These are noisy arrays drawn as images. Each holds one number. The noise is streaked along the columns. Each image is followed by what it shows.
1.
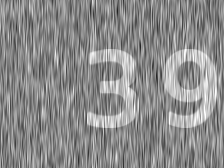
39
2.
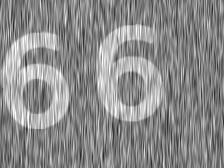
66
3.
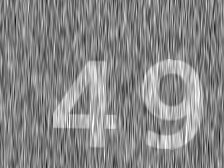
49
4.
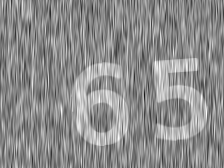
65
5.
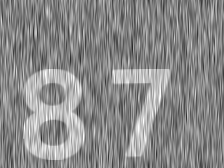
87
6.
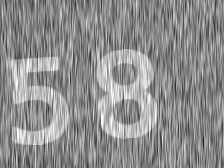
58
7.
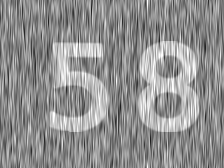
58
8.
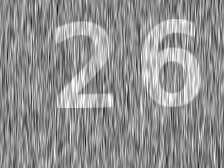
26
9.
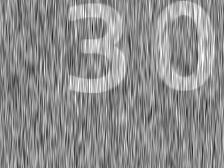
30
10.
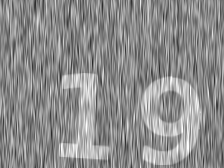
19
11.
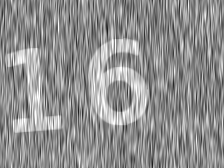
16
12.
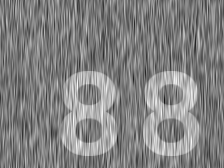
88
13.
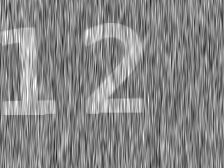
12
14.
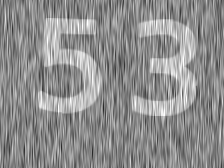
53
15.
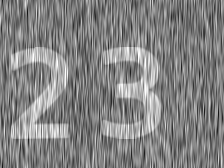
23
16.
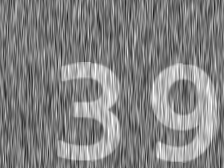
39
